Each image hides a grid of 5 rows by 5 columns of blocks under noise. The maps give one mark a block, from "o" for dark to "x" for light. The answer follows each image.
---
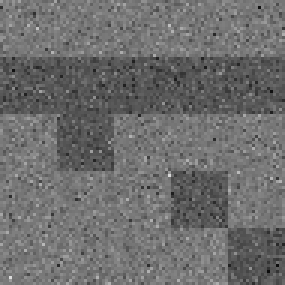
x x x x x
o o o o o
x o x x x
x x x o x
x x x x o
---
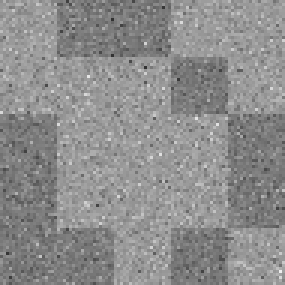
x o o x x
x x x o x
o x x x o
o x x x o
o o x o x
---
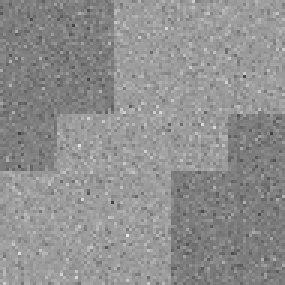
o o x x x
o o x x x
o x x x o
x x x o o
x x x o o
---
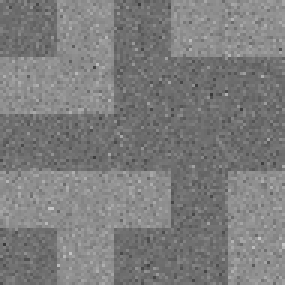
o x o x x
x x o o o
o o o o o
x x x o x
o x o o x
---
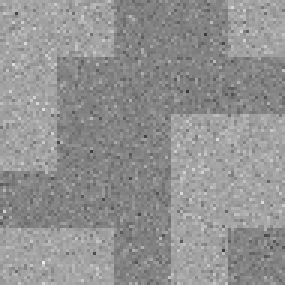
x x o o x
x o o o o
x o o x x
o o o x x
x x o x o
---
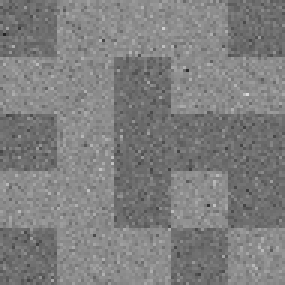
o x x x o
x x o x x
o x o o o
x x o x o
o x x o x
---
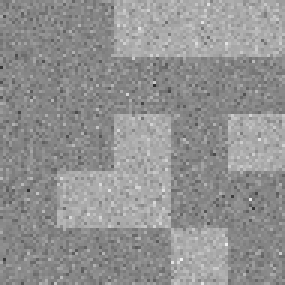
o o x x x
o o o o o
o o x o x
o x x o o
o o o x o
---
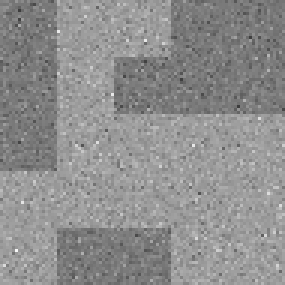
o x x o o
o x o o o
o x x x x
x x x x x
x o o x x
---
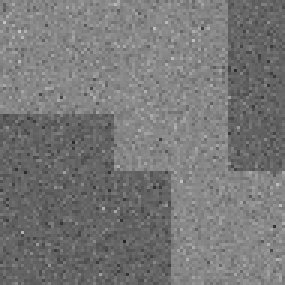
x x x x o
x x x x o
o o x x o
o o o x x
o o o x x
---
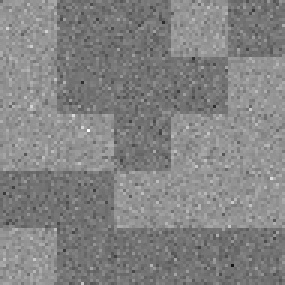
x o o x o
x o o o x
x x o x x
o o x x x
x o o o o
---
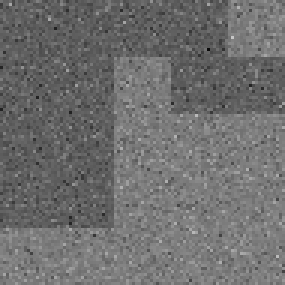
o o o o x
o o x o o
o o x x x
o o x x x
x x x x x
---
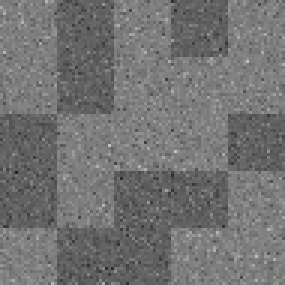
x o x o x
x o x x x
o x x x o
o x o o x
x o o x x
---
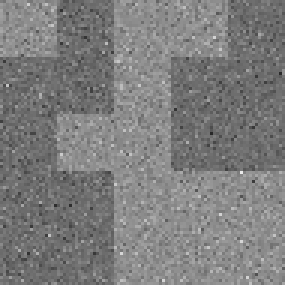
x o x x o
o o x o o
o x x o o
o o x x x
o o x x x
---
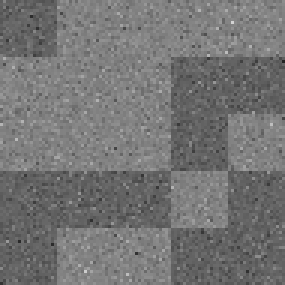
o x x x x
x x x o o
x x x o x
o o o x o
o x x o o
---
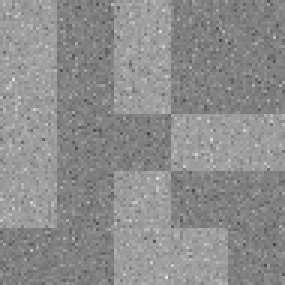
x o x o o
x o x o o
x o o x x
x o x o o
o o x x o
